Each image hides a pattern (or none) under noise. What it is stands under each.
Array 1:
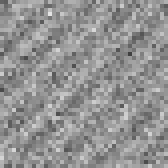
diagonal stripes
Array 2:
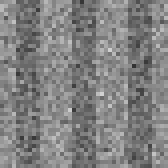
vertical stripes
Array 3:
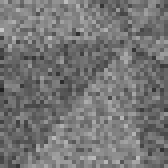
spokes from one point
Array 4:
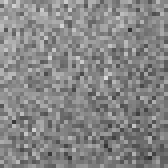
a smooth slope
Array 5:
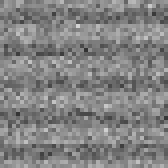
horizontal stripes
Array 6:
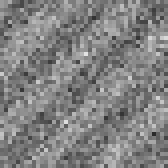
diagonal stripes
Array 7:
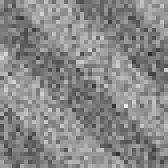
diagonal stripes
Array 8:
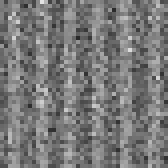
vertical stripes
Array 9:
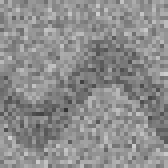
a wavy band
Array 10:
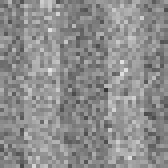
vertical stripes
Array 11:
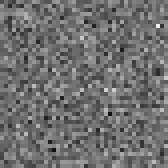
only noise
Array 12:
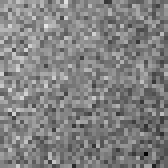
a smooth slope
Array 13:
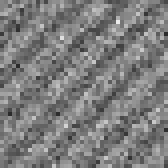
diagonal stripes
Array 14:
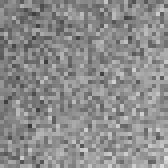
a smooth slope
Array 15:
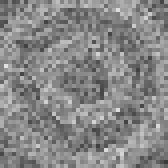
rings round one point
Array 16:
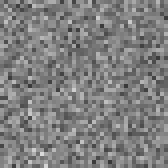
only noise
